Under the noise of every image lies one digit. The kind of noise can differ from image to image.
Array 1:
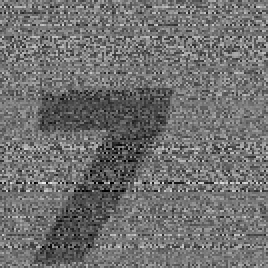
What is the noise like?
rows of uneven size
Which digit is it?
7
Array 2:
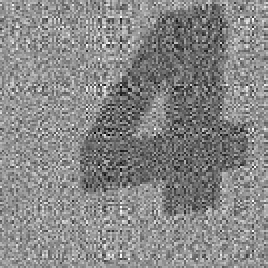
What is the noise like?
low rank plus noise
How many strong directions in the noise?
three or four
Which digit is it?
4
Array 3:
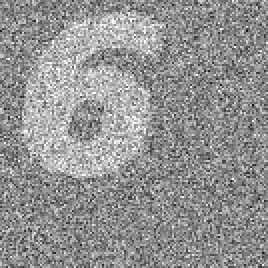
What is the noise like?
independent entries
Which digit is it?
6
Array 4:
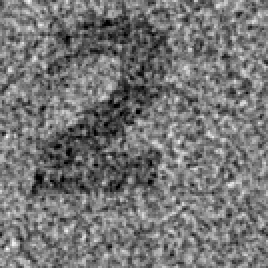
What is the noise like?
blotchy
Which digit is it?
2
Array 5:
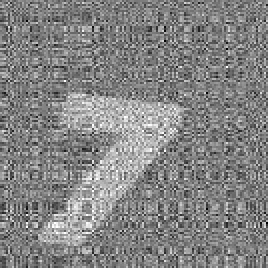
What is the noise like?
low rank plus noise
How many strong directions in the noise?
two
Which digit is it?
7
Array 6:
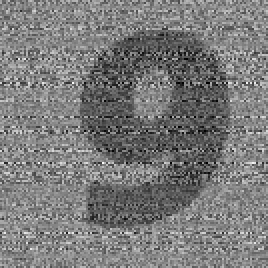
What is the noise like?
rows of uneven size
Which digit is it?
9
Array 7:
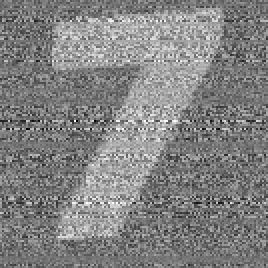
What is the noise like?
rows of uneven size
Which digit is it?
7
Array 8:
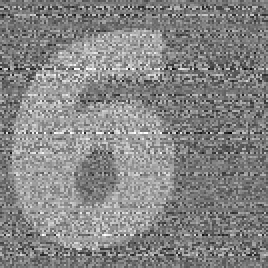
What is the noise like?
rows of uneven size
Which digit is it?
6
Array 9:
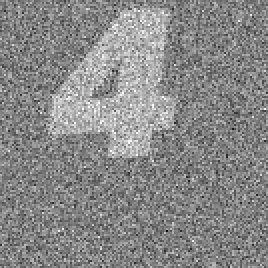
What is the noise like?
independent entries
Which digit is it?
4
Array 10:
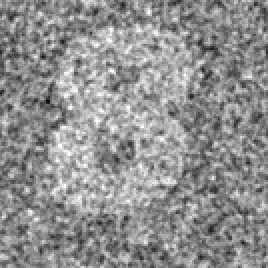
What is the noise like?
blotchy
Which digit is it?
8
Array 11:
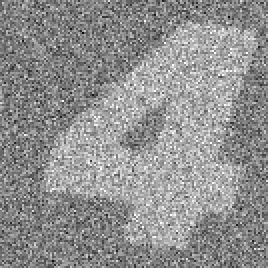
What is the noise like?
independent entries
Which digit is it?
4
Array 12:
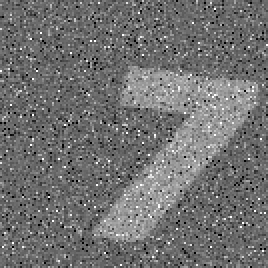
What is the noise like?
heavy tails
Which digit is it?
7
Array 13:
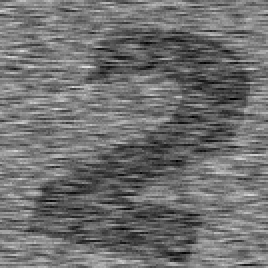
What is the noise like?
streaked along the rows
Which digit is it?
2
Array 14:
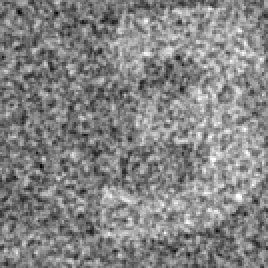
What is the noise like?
blotchy
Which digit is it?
3
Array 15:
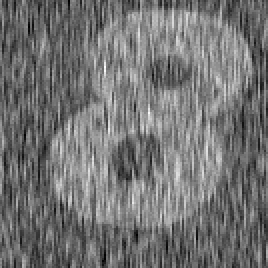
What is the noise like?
streaked along the columns
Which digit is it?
8
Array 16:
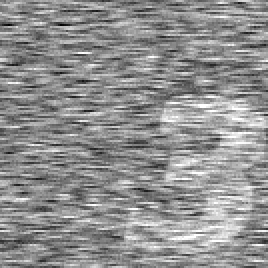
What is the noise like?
streaked along the rows
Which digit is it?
3
